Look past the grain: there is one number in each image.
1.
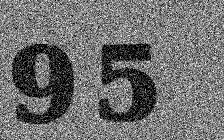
95
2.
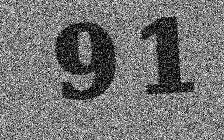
91
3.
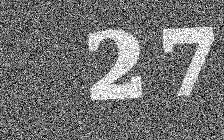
27
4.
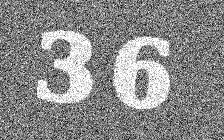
36
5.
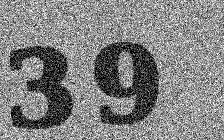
39
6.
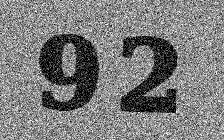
92
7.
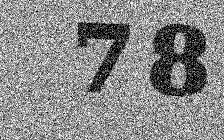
78
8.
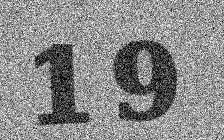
19
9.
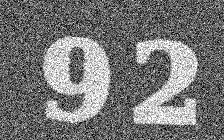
92
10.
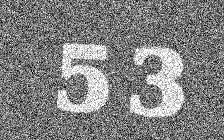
53
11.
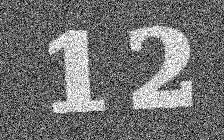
12
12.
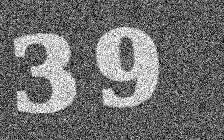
39
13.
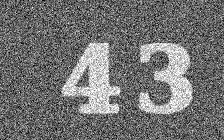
43
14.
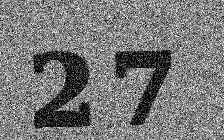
27
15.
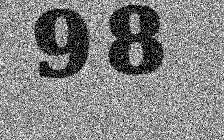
98
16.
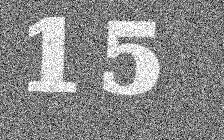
15
